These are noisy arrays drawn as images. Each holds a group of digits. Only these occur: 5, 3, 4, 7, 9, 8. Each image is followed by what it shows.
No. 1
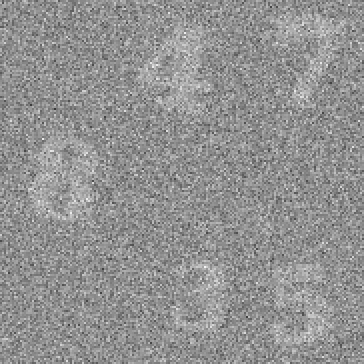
top middle: 4; top right: 7; middle left: 8; bottom middle: 3; bottom right: 5
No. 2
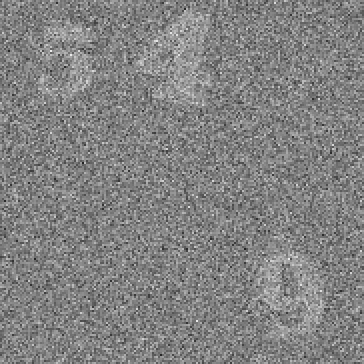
top left: 5; top middle: 4; bottom right: 9
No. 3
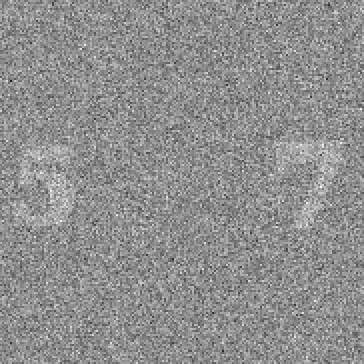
middle left: 5; middle right: 7
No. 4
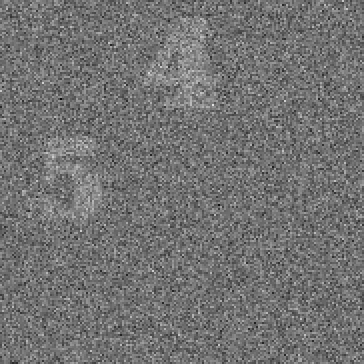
top middle: 4; middle left: 5
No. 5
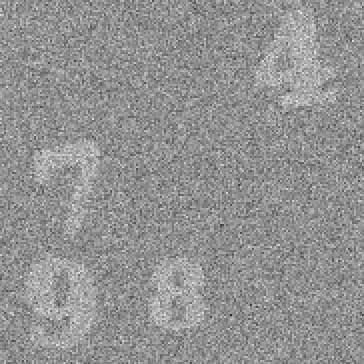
top right: 4; middle left: 7; bottom left: 9; bottom middle: 8
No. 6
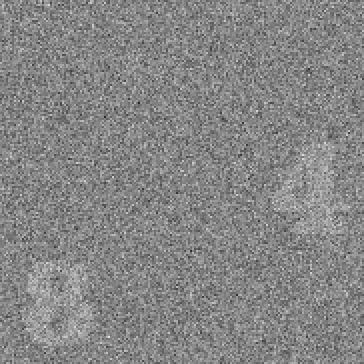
middle right: 4; bottom left: 8
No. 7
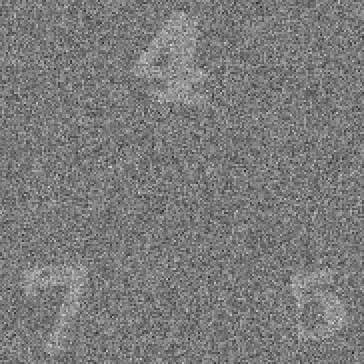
top middle: 4; bottom left: 7; bottom right: 5
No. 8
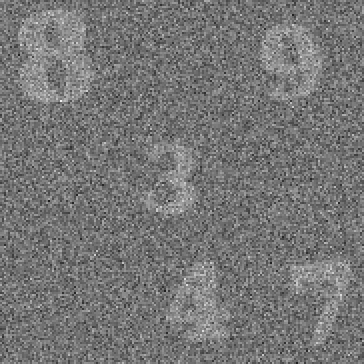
top left: 8; top right: 9; centre: 3; bottom middle: 4; bottom right: 7
